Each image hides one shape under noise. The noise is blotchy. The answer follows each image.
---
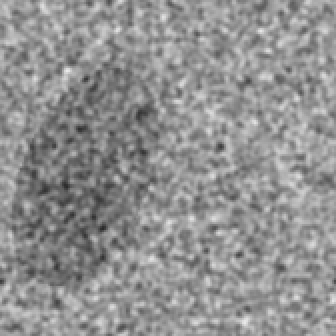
ellipse
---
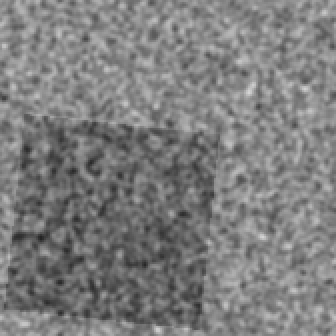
square
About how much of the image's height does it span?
two thirds
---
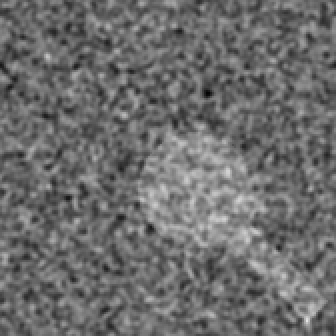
lollipop
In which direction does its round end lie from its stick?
up and left
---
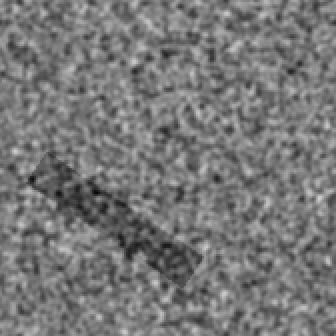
bar
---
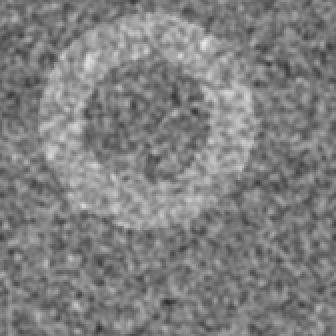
ring
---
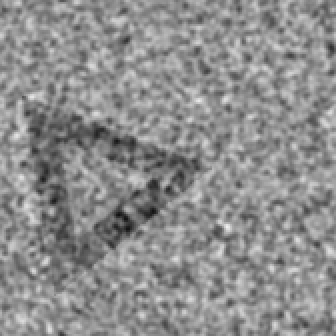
triangle frame
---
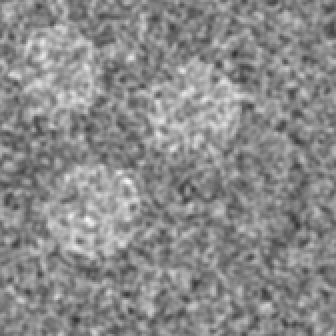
three dots
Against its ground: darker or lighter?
lighter
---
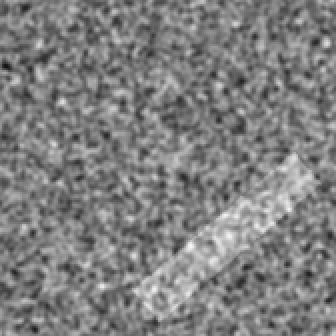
bar
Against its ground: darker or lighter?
lighter
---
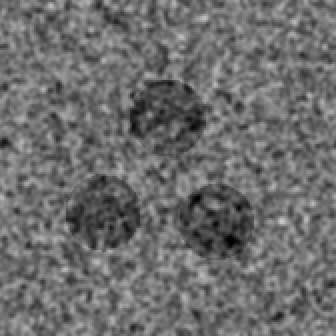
three dots
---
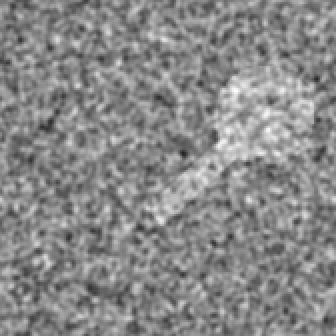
lollipop
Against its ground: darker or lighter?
lighter
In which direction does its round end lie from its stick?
up and right
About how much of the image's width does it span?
half
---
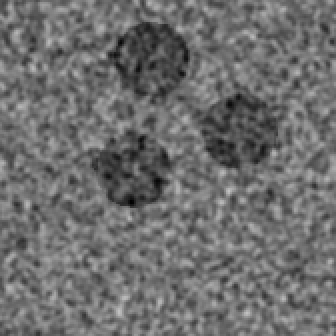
three dots
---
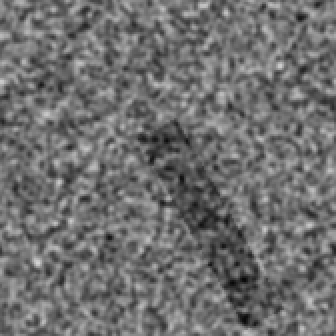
bar
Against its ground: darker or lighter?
darker
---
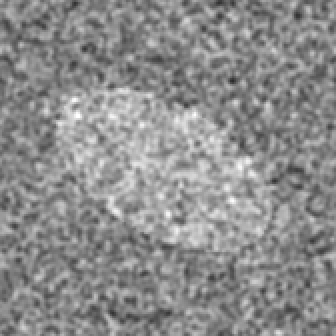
ellipse
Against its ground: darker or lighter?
lighter
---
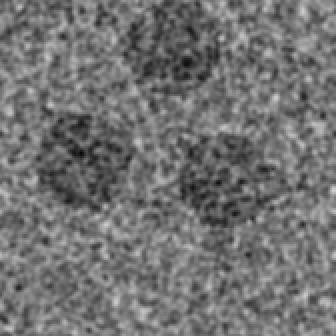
three dots
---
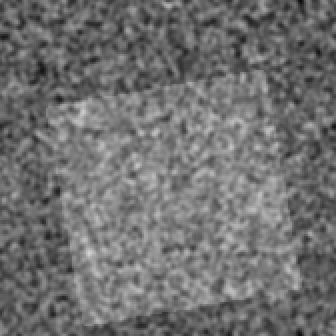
square
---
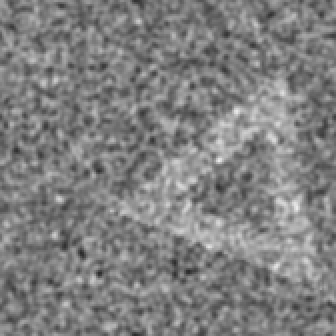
triangle frame
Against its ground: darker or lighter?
lighter
